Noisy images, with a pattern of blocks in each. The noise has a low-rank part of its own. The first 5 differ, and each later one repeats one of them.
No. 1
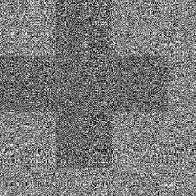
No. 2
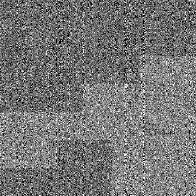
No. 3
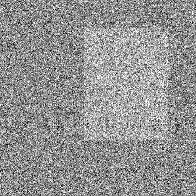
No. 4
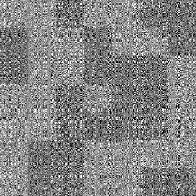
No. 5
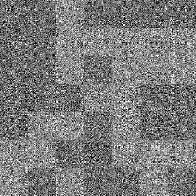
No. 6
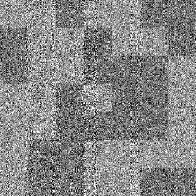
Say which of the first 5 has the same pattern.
4
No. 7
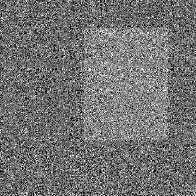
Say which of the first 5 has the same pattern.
3
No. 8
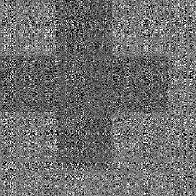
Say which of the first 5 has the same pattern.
1
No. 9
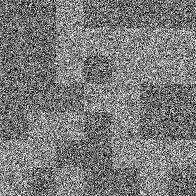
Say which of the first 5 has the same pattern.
5
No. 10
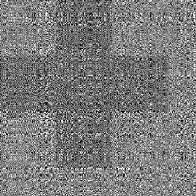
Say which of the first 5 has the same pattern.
1
